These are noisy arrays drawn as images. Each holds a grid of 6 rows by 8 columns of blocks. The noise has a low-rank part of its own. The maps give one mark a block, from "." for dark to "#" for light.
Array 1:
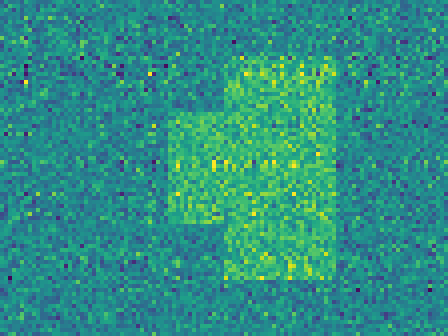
........
....##..
...###..
...###..
....##..
........
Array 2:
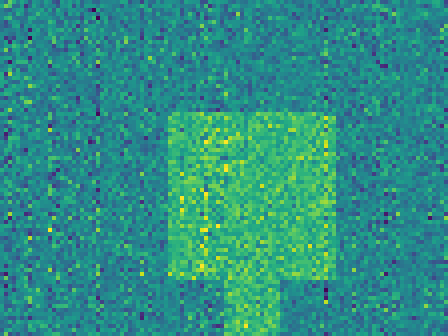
........
........
...###..
...###..
...###..
....#...
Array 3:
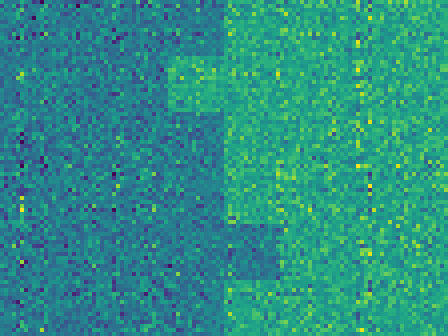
....####
...#####
....####
....####
.....###
....####
